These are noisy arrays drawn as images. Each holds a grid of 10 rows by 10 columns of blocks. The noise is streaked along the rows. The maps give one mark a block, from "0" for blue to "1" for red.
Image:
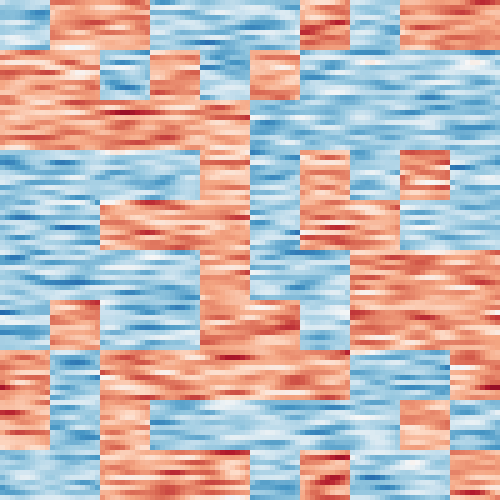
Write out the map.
0 1 1 0 0 0 1 0 1 1
1 1 0 1 0 1 0 0 0 0
1 1 1 1 1 0 0 0 0 0
0 0 0 0 1 0 1 0 1 0
0 0 1 1 1 0 1 1 0 0
0 0 0 0 1 0 0 1 1 1
0 1 0 0 1 1 0 1 1 1
1 0 1 1 1 1 1 0 0 1
1 0 1 0 0 0 0 0 1 0
0 0 1 1 1 0 1 0 0 1
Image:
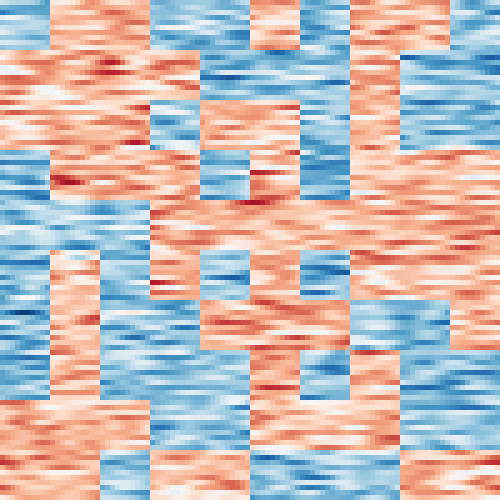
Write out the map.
0 1 1 0 0 1 0 1 1 0
1 1 1 1 0 0 0 1 0 0
1 1 1 0 1 1 0 1 0 0
0 1 1 1 0 1 0 1 1 1
0 0 0 1 1 1 1 1 1 1
0 1 0 1 0 1 0 1 1 1
0 1 0 0 1 1 1 0 0 1
0 1 0 0 0 1 0 1 0 0
1 1 1 0 0 1 1 1 0 0
1 1 0 1 1 0 0 0 1 1
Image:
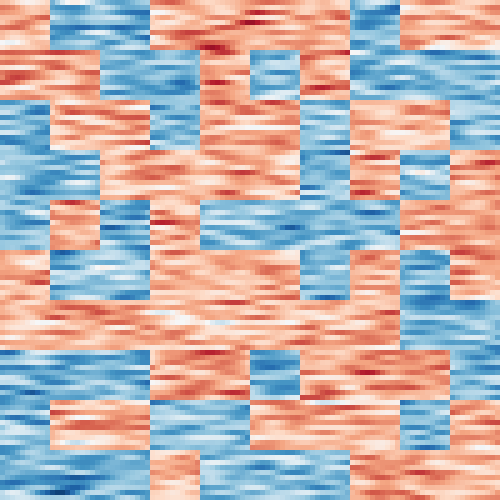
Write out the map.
1 0 0 1 1 1 1 0 1 1
1 1 0 0 1 0 1 0 0 0
0 1 1 0 1 1 0 1 1 0
0 0 1 1 1 1 0 1 0 1
0 1 0 1 0 0 0 0 1 1
1 0 0 1 1 1 0 1 0 1
1 1 1 1 1 1 1 1 0 0
0 0 0 1 1 0 1 1 1 0
0 1 1 0 0 1 1 1 0 1
0 0 0 1 0 0 0 1 1 1
